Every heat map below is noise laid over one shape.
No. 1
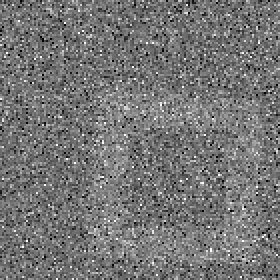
square frame
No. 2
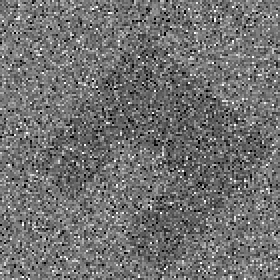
square with a notch
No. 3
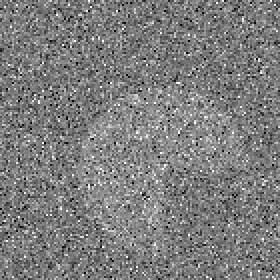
disc with a wedge cut out
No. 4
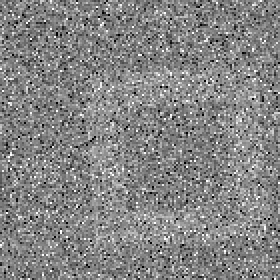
square frame
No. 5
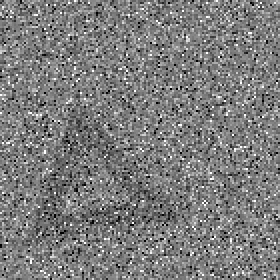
triangle frame
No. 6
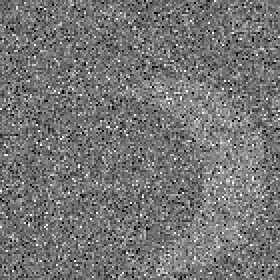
crescent
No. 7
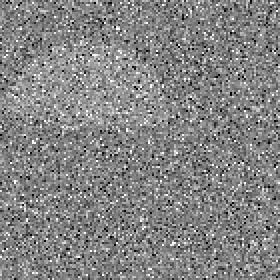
half disc
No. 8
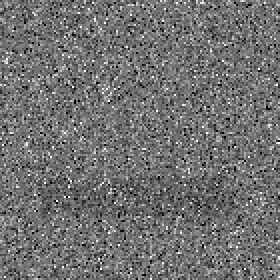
bar
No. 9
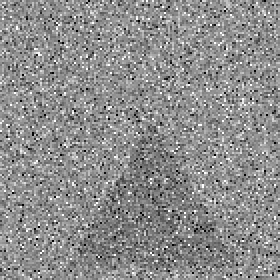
triangle
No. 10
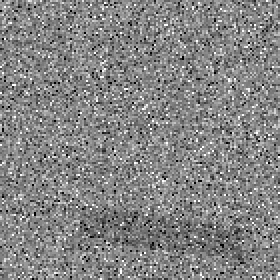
bar
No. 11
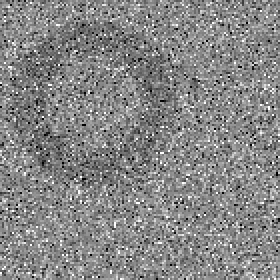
ring
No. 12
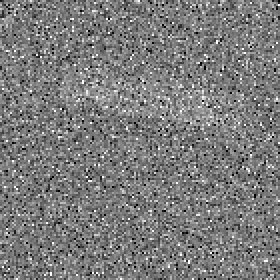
bar
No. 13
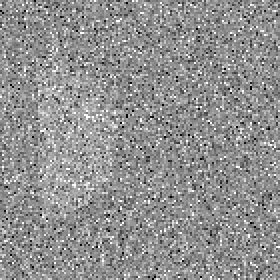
half disc
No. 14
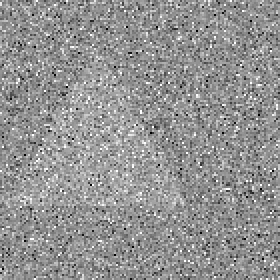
triangle
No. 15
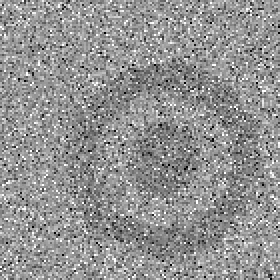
bullseye
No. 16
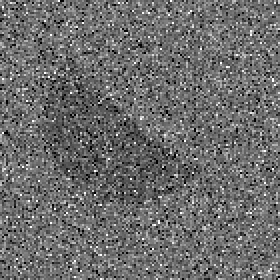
half disc
